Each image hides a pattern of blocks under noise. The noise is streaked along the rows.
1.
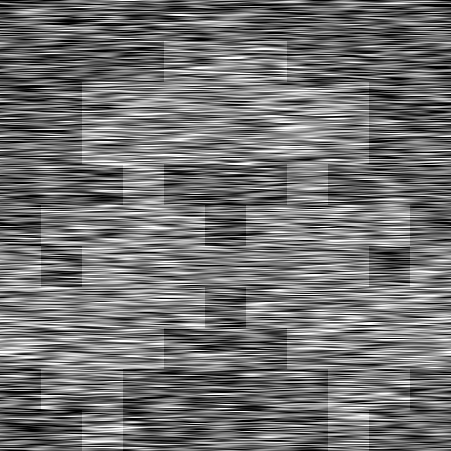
left and right mirror each other
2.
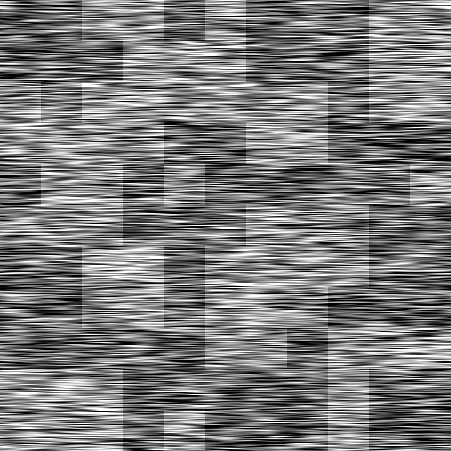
mirrored about the diagonal from the top left
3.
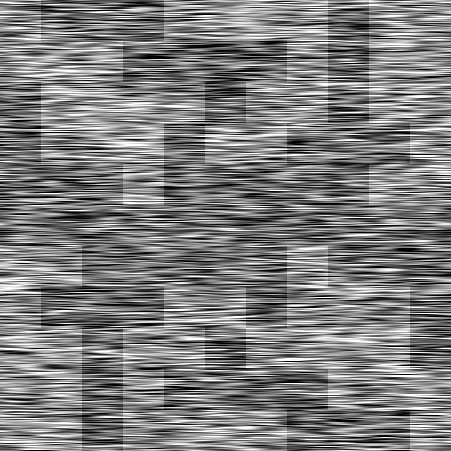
the same after a half turn
